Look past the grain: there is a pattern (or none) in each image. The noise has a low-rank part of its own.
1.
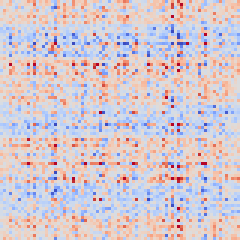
horizontal stripes
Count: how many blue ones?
3
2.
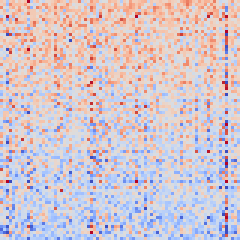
a smooth slope
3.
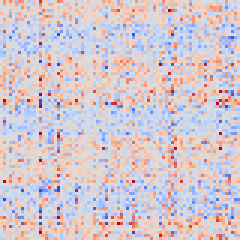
horizontal stripes
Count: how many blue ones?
3
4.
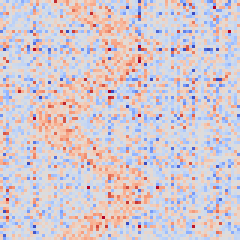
a wavy band
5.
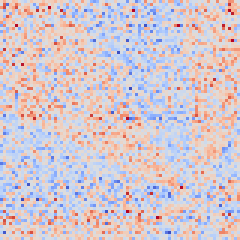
spokes from one point
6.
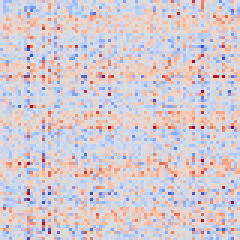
horizontal stripes
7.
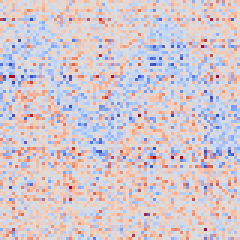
a wavy band
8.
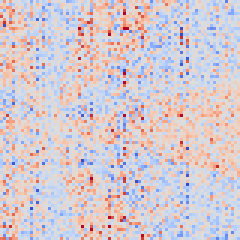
spokes from one point
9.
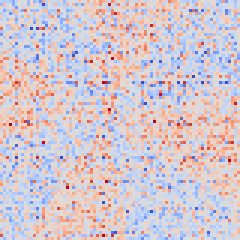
spokes from one point
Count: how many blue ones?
4
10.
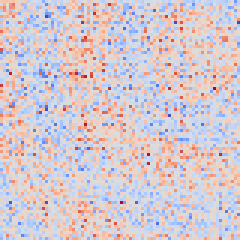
rings round one point
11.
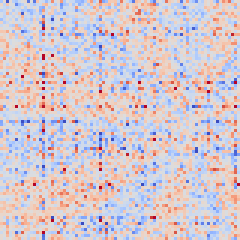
spokes from one point
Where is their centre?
middle right
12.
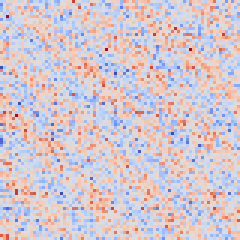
diagonal stripes
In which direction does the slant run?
top left to bottom right
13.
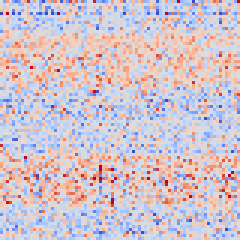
horizontal stripes
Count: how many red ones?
2
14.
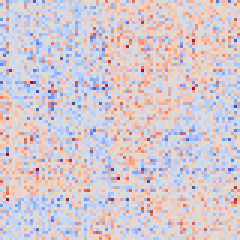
spokes from one point
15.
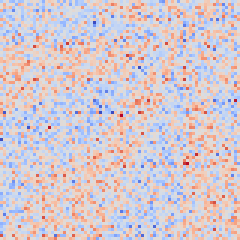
spokes from one point
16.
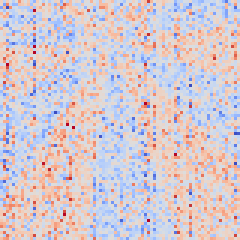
spokes from one point
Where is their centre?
top middle
